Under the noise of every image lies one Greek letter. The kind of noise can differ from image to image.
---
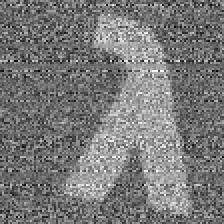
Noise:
rows of uneven size
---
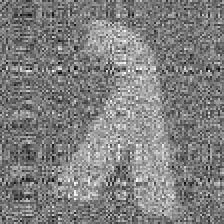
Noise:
low rank plus noise
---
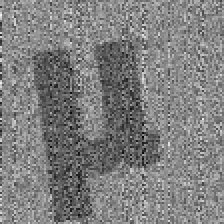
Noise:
columns of uneven size
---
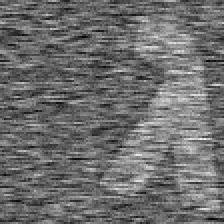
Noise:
streaked along the rows
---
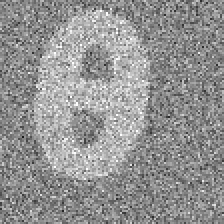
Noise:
independent entries
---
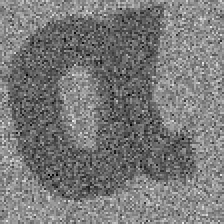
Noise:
independent entries
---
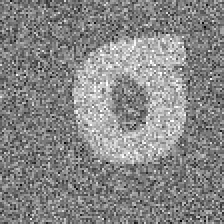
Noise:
independent entries
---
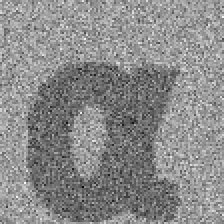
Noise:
independent entries
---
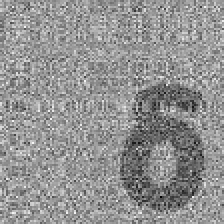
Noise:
low rank plus noise
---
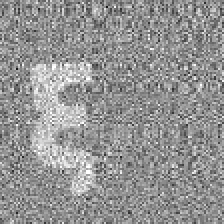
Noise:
low rank plus noise
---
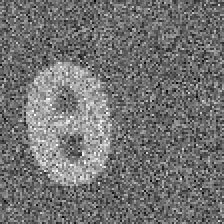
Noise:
independent entries
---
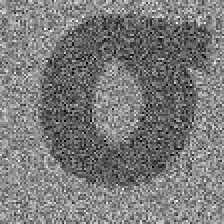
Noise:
low rank plus noise
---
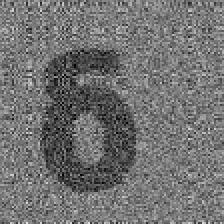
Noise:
low rank plus noise
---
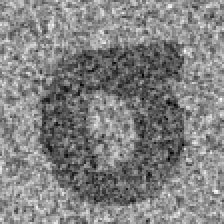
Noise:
blotchy
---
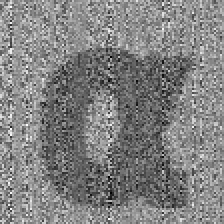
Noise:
columns of uneven size
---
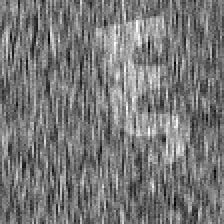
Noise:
streaked along the columns
